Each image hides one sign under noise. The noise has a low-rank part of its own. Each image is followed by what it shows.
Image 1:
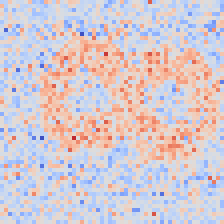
red infinity sign
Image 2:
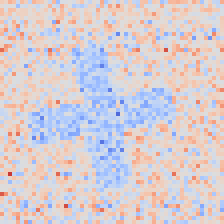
blue plus sign
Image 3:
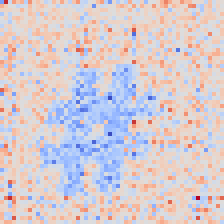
blue hash sign
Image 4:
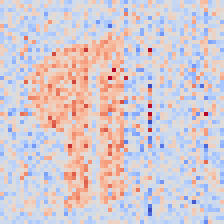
red pilcrow
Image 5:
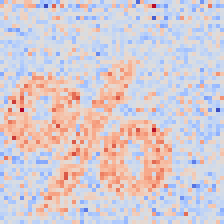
red percent sign
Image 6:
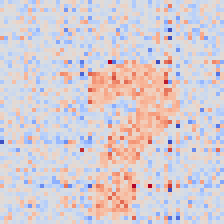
red question mark
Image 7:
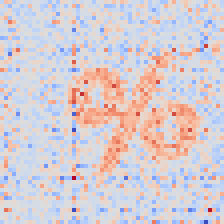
red percent sign
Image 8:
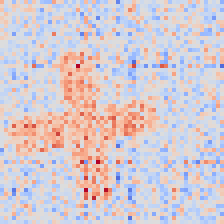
red plus sign
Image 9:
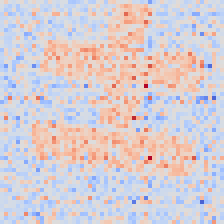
red plus-minus sign
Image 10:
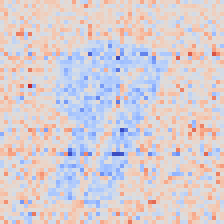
blue pilcrow
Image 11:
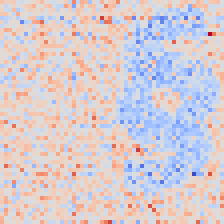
blue section sign
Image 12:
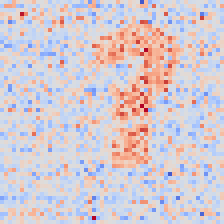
red question mark
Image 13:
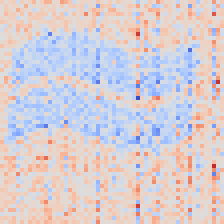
blue approximately sign
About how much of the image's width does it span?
nearly all
